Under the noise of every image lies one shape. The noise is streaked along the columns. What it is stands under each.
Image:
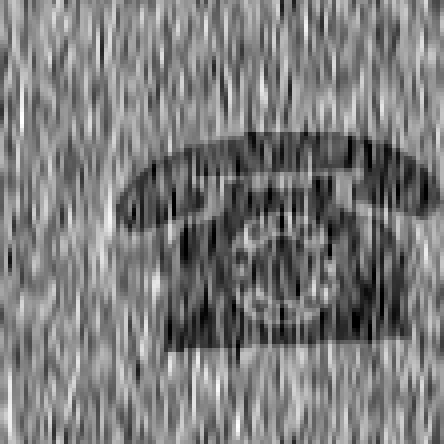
dark telephone
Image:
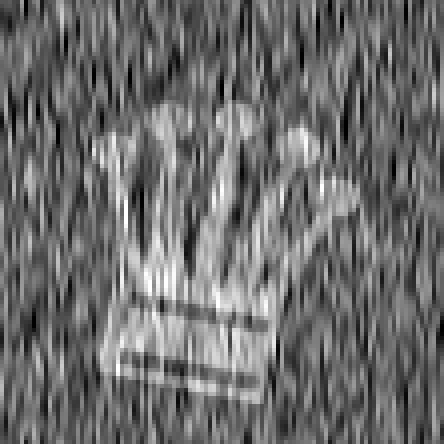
light chess queen
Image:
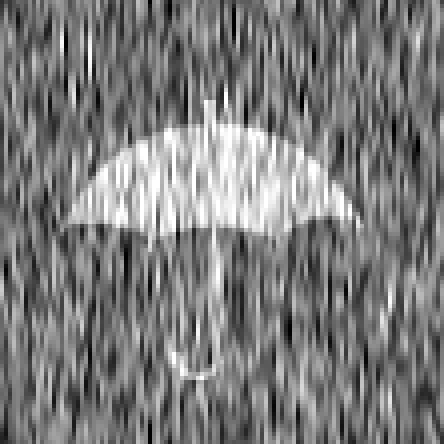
light umbrella
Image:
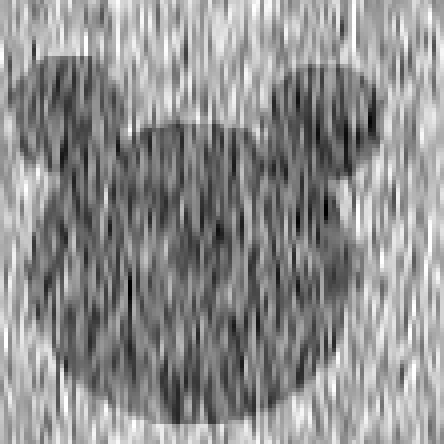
dark bear's head
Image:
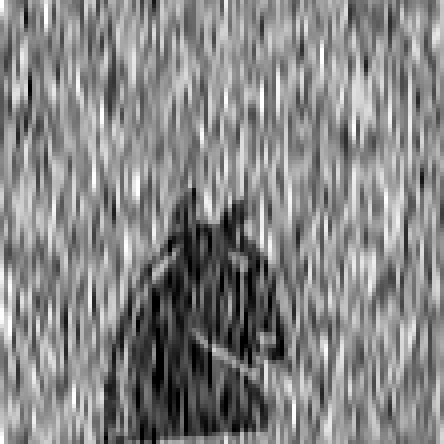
dark chess knight
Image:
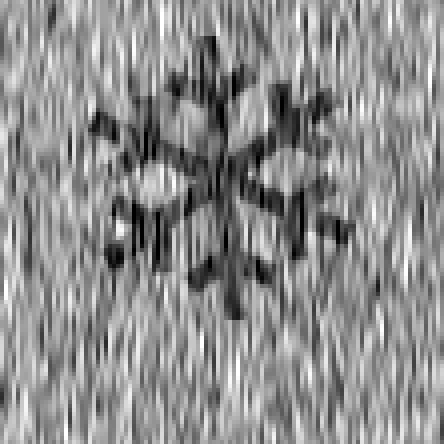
dark snowflake
